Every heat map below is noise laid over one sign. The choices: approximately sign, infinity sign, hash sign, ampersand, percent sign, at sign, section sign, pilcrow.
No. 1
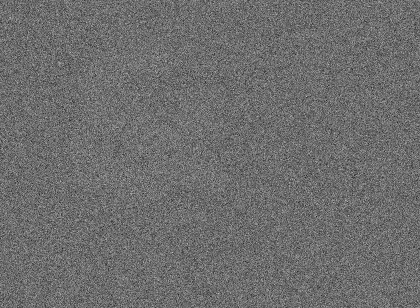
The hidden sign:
ampersand
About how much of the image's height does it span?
half
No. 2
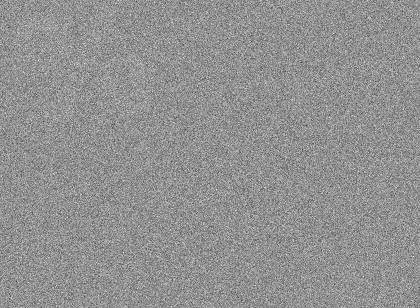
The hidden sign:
percent sign
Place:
top left
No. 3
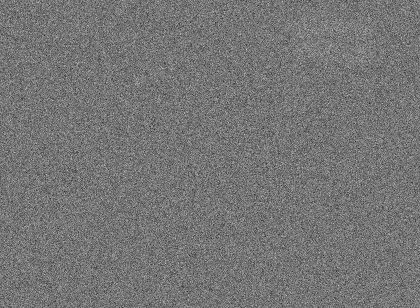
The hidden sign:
approximately sign
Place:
top right
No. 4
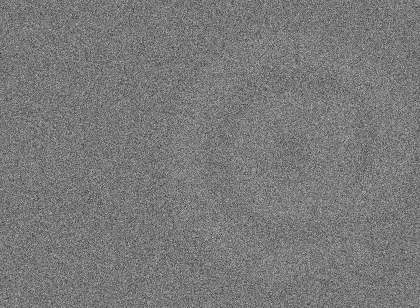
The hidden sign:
at sign
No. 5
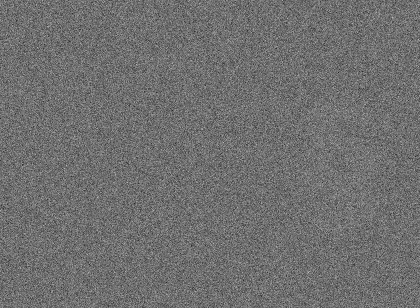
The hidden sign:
section sign
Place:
middle right
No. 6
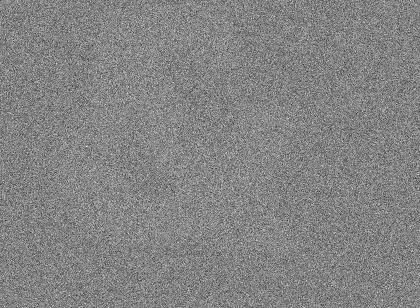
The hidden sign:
ampersand
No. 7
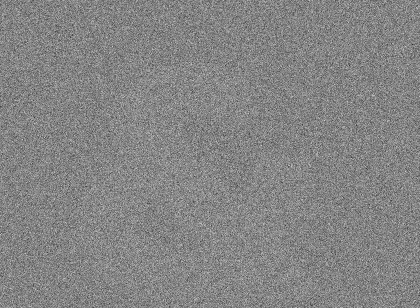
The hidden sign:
ampersand
